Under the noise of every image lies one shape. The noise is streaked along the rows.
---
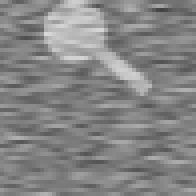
lollipop
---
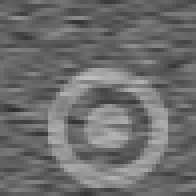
bullseye
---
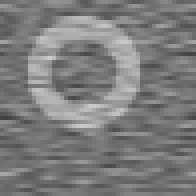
ring
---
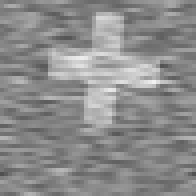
cross
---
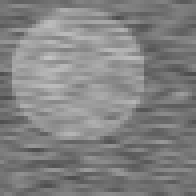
disc
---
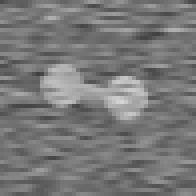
dumbbell
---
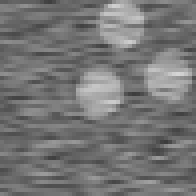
three dots
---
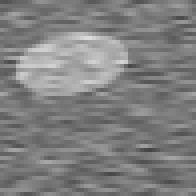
ellipse
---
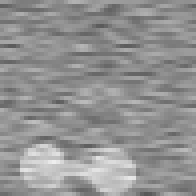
dumbbell
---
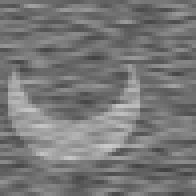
crescent
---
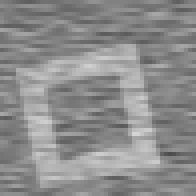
square frame
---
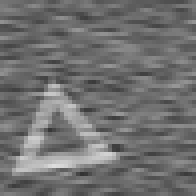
triangle frame
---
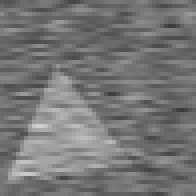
triangle
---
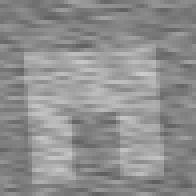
square with a notch
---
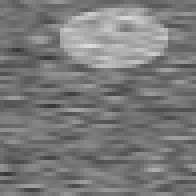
ellipse
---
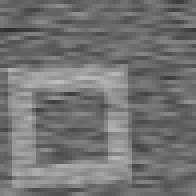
square frame
